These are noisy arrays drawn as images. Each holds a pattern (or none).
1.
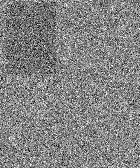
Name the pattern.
one block
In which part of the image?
top left
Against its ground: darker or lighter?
darker
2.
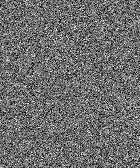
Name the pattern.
only noise
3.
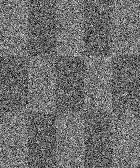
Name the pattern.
a checkerboard
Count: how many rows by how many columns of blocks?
3 by 5
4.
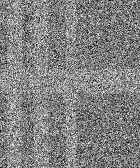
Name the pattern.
bands of rows crossing bands of columns
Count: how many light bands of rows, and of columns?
1 and 3
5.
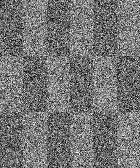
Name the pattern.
a checkerboard
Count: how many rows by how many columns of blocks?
3 by 6
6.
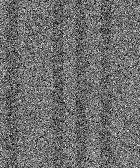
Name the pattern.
bands of columns
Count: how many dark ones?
4
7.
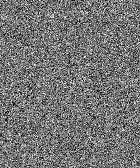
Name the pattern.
only noise
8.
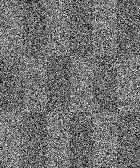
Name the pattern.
a checkerboard
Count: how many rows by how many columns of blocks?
3 by 6
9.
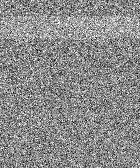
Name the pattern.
one band of rows
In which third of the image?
top
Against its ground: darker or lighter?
lighter
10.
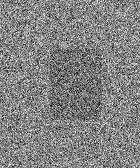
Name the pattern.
one block
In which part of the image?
centre
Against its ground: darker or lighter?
darker
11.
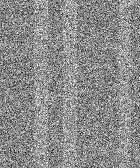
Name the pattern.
bands of columns
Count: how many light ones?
3
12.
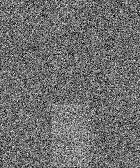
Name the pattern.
one block
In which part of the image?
bottom middle
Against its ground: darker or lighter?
lighter
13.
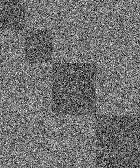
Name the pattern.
blocks along the diagonal
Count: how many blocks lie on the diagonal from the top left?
4
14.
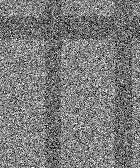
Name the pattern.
bands of rows crossing bands of columns
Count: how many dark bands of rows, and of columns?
1 and 2
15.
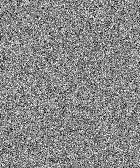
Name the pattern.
only noise
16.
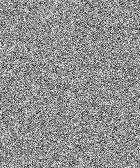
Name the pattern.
only noise
